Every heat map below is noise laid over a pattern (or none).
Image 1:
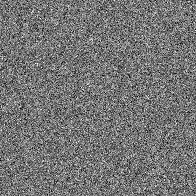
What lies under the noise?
only noise
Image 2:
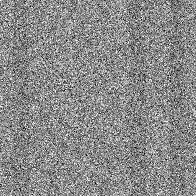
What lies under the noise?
bands of columns
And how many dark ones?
3
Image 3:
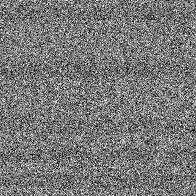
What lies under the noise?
bands of rows
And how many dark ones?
5
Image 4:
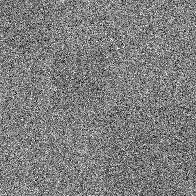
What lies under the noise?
blocks along the diagonal
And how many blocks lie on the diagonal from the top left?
3
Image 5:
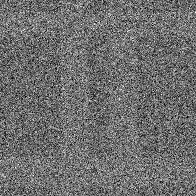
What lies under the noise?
bands of rows crossing bands of columns
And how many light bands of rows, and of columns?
2 and 2
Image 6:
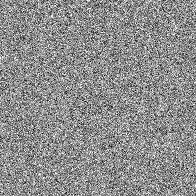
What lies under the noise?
only noise
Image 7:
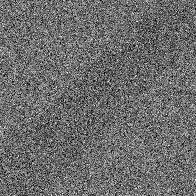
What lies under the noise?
a diagonal band
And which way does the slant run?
bottom left to top right
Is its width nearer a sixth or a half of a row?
a half
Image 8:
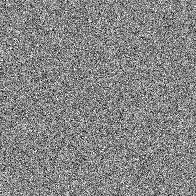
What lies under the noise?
only noise
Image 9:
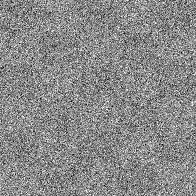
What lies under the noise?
a checkerboard
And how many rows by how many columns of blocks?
6 by 5
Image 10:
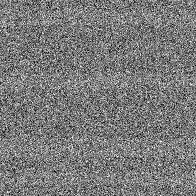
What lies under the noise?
bands of rows
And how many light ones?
4
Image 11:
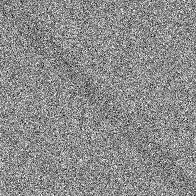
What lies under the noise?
a diagonal band
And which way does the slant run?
top left to bottom right
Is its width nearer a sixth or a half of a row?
a sixth
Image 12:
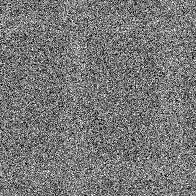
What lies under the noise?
bands of rows crossing bands of columns
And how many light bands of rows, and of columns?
2 and 2
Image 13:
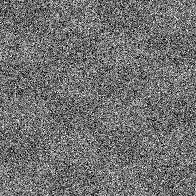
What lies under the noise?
a checkerboard
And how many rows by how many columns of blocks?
6 by 4
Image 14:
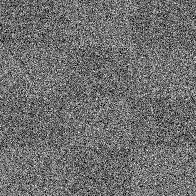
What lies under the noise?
a checkerboard
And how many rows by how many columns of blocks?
4 by 3
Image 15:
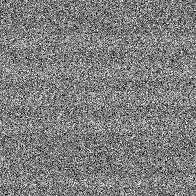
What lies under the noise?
bands of rows
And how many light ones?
5
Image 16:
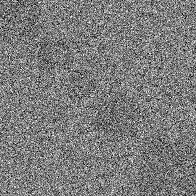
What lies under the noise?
blocks along the diagonal
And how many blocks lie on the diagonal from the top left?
5
